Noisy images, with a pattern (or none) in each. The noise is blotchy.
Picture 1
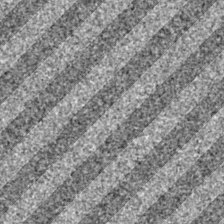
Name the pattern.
diagonal stripes
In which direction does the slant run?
bottom left to top right
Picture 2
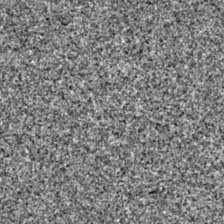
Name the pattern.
only noise
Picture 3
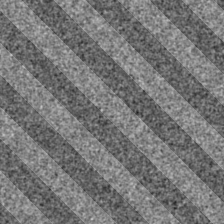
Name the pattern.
diagonal stripes
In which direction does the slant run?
top left to bottom right
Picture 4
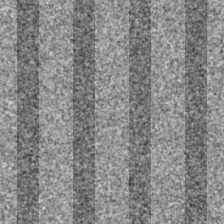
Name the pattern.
vertical stripes
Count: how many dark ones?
4
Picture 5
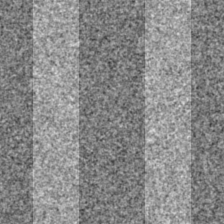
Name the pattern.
vertical stripes
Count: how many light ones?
2
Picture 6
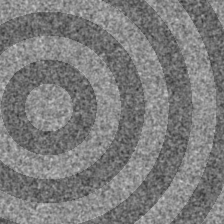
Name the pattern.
rings round one point
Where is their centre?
middle left
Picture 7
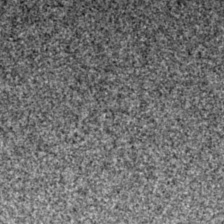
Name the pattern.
a smooth slope
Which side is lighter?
bottom
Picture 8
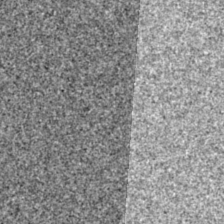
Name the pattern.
a sharp edge
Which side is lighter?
right
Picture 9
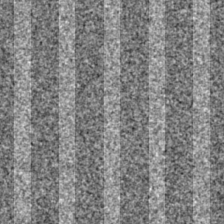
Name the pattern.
vertical stripes
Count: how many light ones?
5
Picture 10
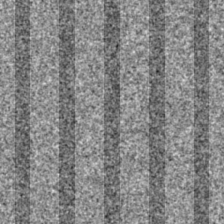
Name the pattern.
vertical stripes
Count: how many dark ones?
5
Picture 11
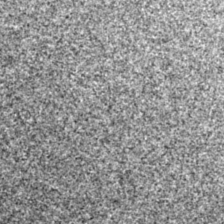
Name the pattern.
a smooth slope
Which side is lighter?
top right
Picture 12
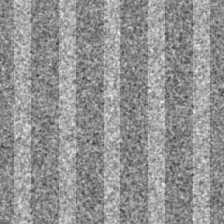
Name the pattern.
vertical stripes
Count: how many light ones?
5
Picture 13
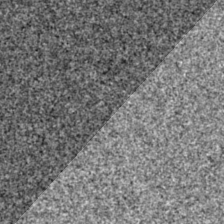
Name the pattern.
a sharp edge
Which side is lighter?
bottom right
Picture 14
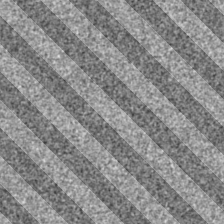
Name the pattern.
diagonal stripes
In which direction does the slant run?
top left to bottom right
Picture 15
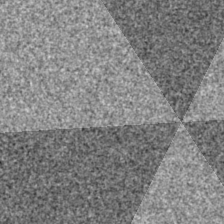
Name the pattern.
spokes from one point
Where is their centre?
middle right
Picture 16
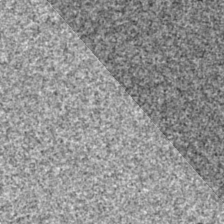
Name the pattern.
a sharp edge
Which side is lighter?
bottom left
